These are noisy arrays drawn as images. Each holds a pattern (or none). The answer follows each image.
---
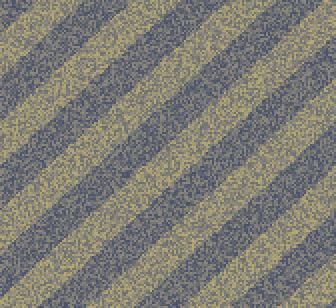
diagonal stripes
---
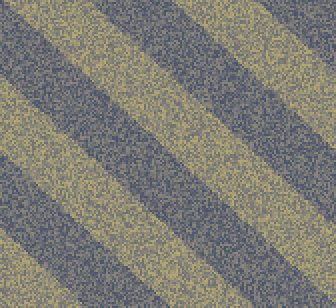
diagonal stripes
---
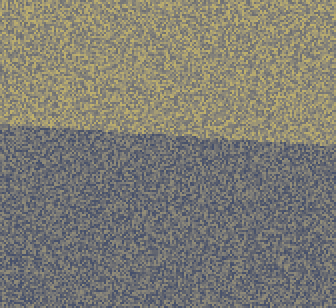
a sharp edge
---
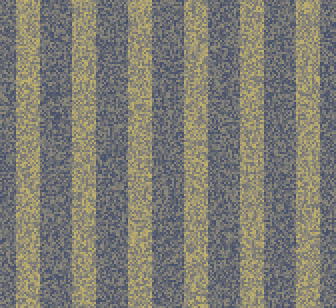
vertical stripes
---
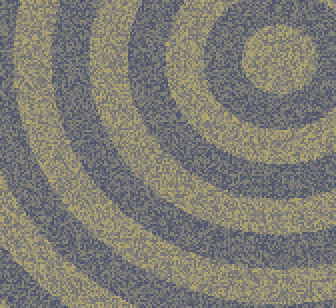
rings round one point
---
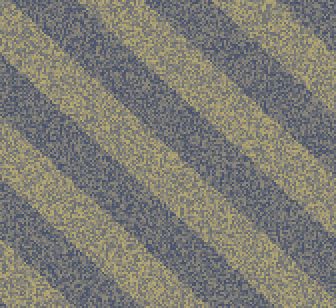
diagonal stripes
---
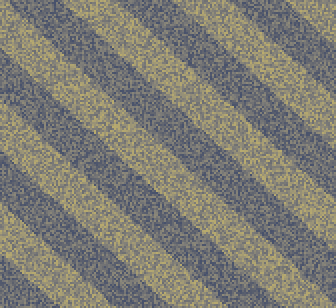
diagonal stripes
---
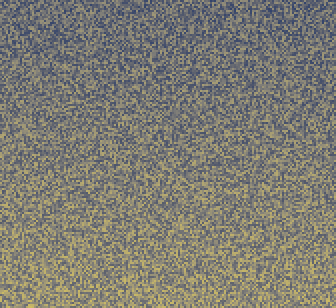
a smooth slope
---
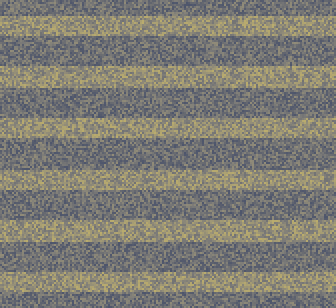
horizontal stripes
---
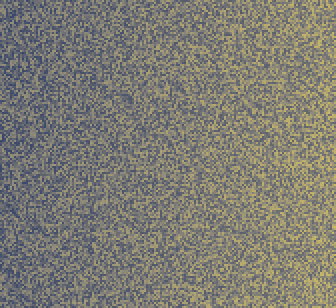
a smooth slope
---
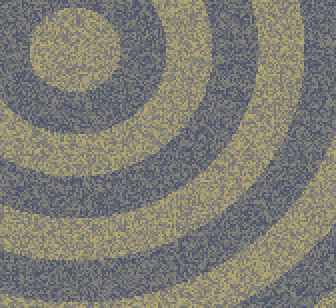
rings round one point
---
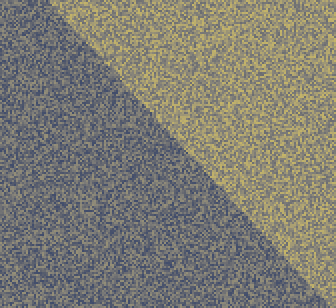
a sharp edge
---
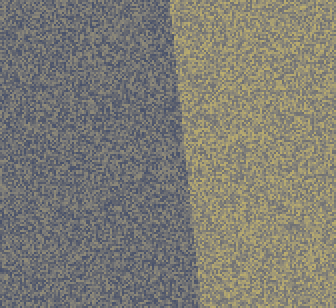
a sharp edge
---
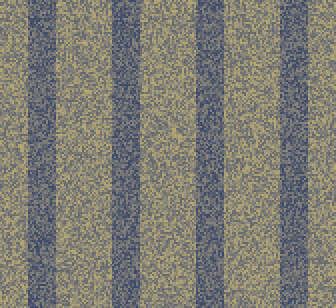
vertical stripes
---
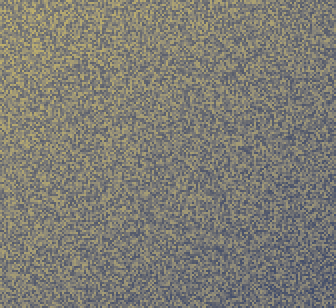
a smooth slope
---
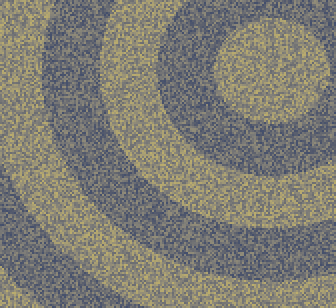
rings round one point
